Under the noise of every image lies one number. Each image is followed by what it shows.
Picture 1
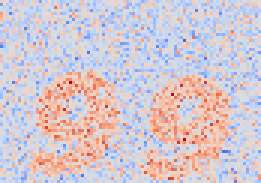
99
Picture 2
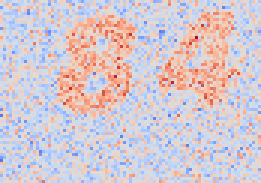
84
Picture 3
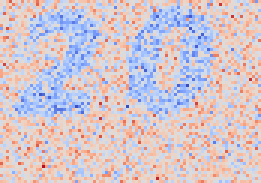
20
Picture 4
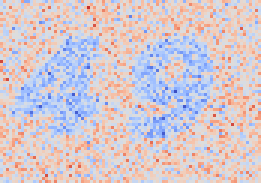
49
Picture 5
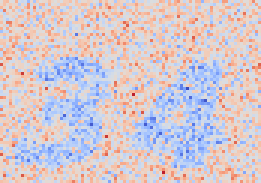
34
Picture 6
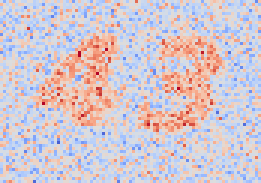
43
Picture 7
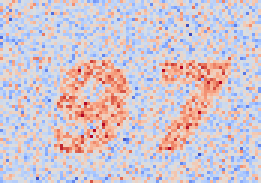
97
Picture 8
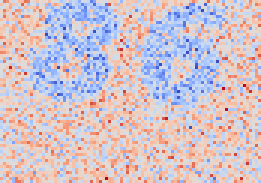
86
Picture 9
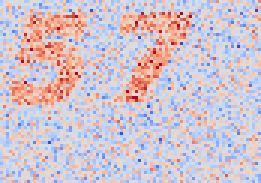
57
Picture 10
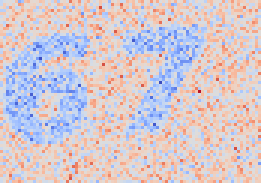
67
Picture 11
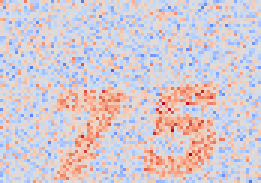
75
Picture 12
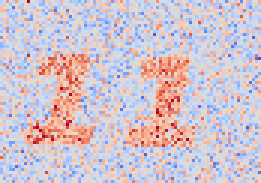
11
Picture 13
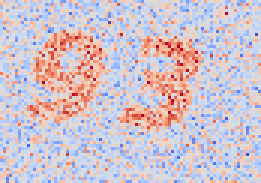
93
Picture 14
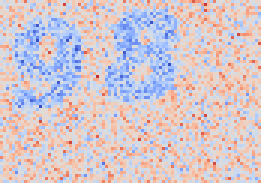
98
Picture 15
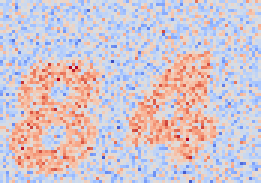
84
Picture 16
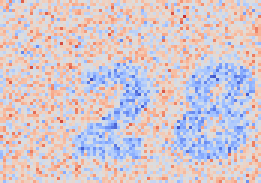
28
